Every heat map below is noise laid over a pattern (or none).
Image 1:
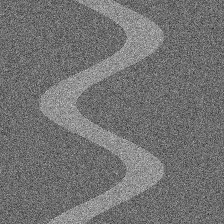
a wavy band
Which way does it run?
top to bottom
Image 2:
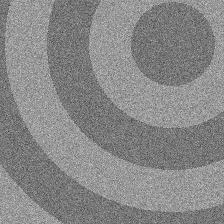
rings round one point
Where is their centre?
top right
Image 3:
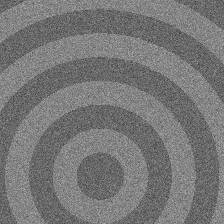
rings round one point
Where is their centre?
bottom middle
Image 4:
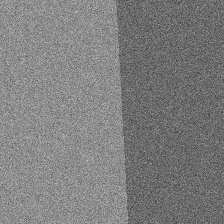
a sharp edge
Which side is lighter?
left
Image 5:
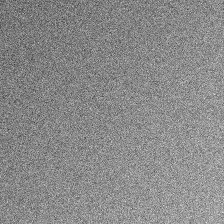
a smooth slope
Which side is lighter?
bottom right
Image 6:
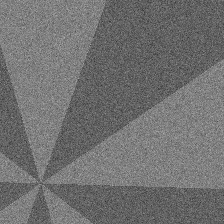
spokes from one point
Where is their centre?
bottom left
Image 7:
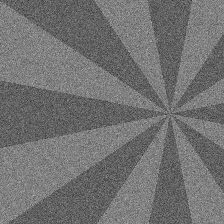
spokes from one point
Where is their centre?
middle right
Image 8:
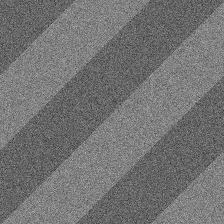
diagonal stripes
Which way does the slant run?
bottom left to top right
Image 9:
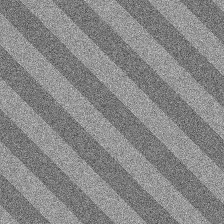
diagonal stripes
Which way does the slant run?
top left to bottom right
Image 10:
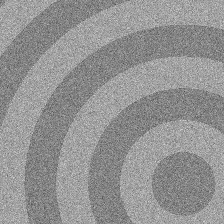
rings round one point
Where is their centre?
bottom right
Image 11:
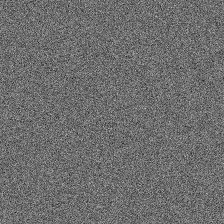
only noise
